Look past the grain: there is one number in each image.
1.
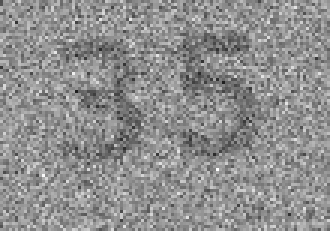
35
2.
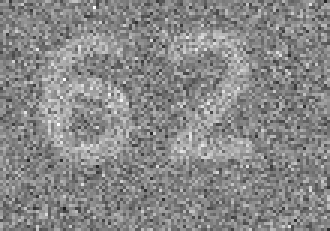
62
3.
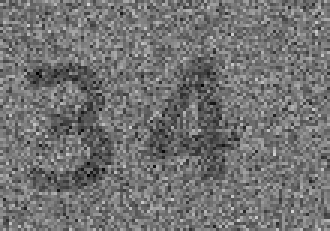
34
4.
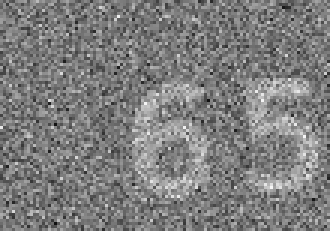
65
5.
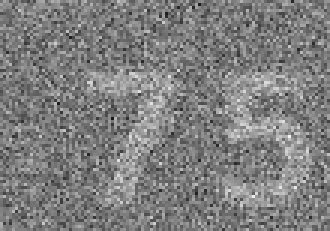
75
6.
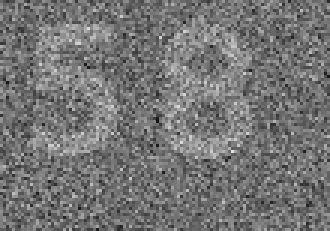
58
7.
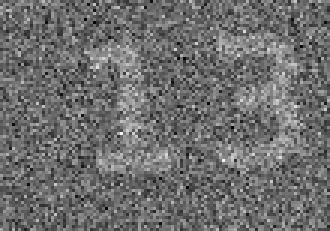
13
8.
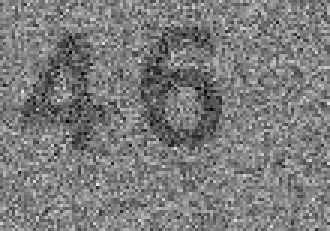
46
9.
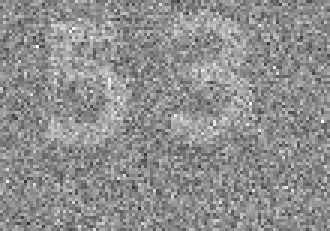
53
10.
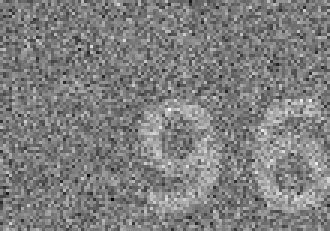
96
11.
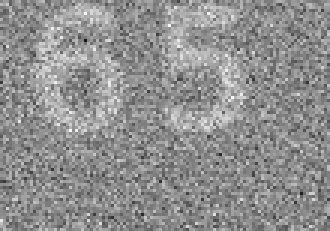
65
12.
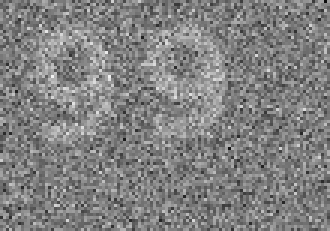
99
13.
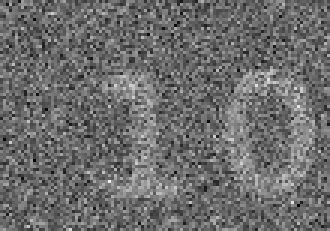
10
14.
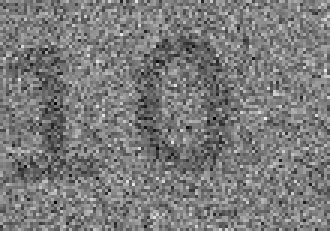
10
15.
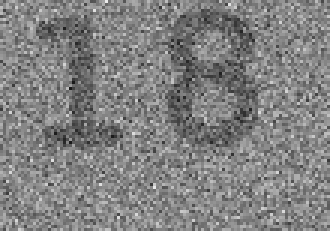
18
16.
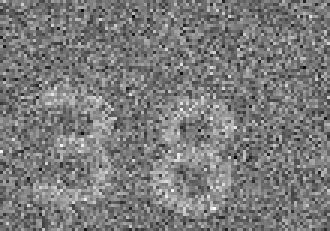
38
